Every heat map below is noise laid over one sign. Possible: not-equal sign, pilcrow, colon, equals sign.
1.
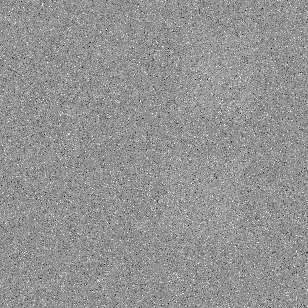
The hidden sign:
colon
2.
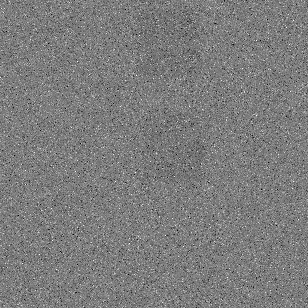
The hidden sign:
colon
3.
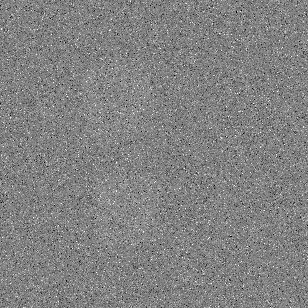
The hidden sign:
colon
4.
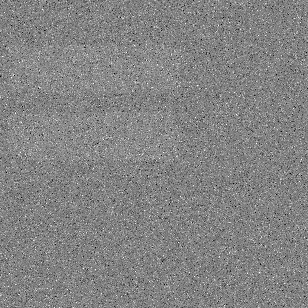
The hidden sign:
equals sign
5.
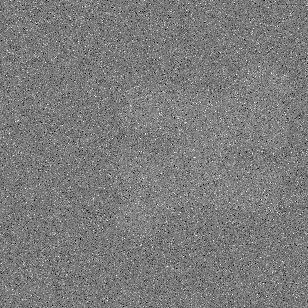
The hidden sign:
not-equal sign
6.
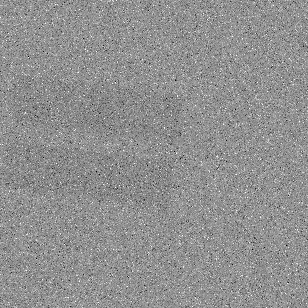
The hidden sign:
equals sign
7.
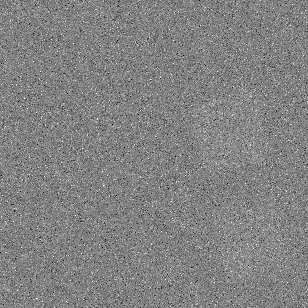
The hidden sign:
colon
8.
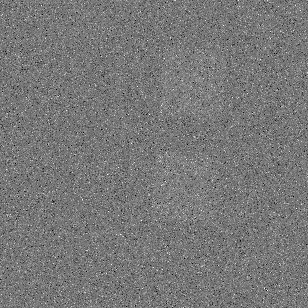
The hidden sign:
colon
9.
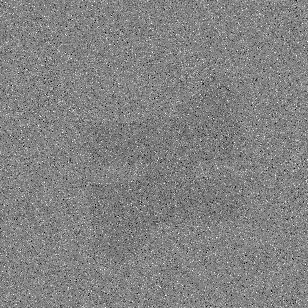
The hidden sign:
not-equal sign
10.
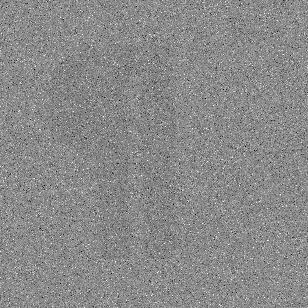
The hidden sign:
pilcrow
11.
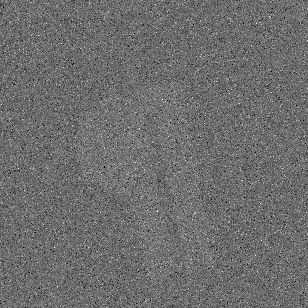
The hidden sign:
pilcrow
